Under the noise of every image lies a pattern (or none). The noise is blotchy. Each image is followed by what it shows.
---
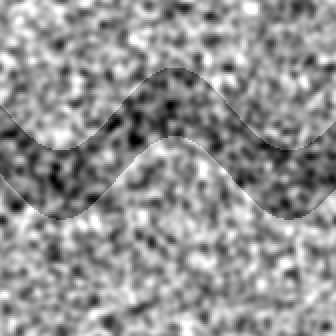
a wavy band
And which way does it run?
left to right
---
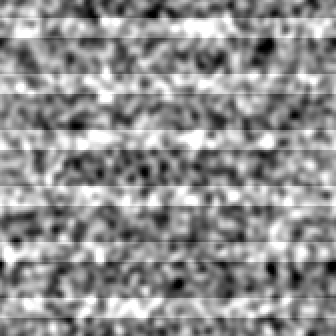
horizontal stripes
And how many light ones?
6
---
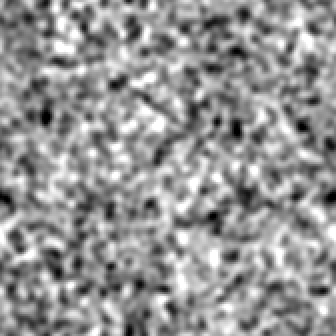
only noise
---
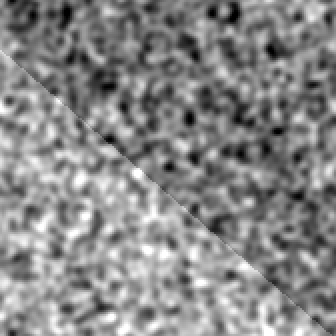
a sharp edge
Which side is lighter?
bottom left
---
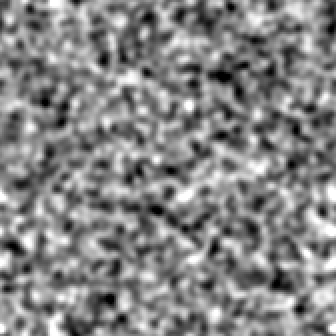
only noise
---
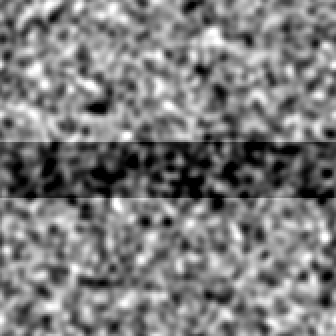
one horizontal stripe
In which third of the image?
middle
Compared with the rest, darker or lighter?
darker
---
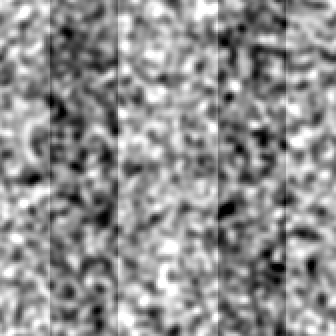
vertical stripes
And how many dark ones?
2
